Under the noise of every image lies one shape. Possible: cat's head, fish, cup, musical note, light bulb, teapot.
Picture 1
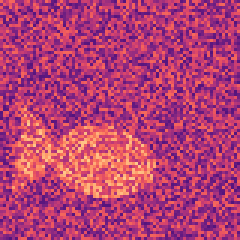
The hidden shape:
fish
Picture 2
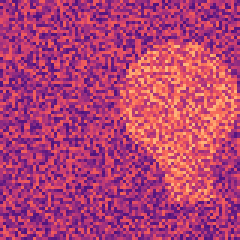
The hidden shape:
light bulb
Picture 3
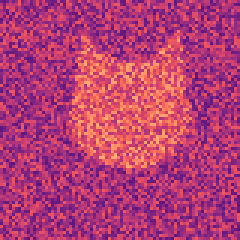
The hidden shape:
cat's head
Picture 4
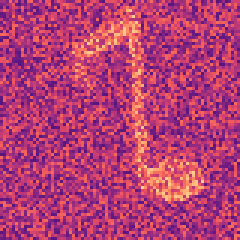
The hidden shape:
musical note
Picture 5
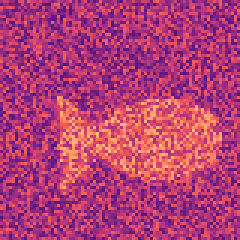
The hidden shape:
fish
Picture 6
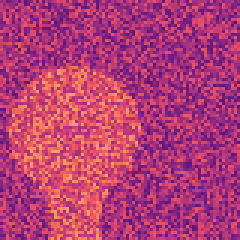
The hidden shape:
light bulb
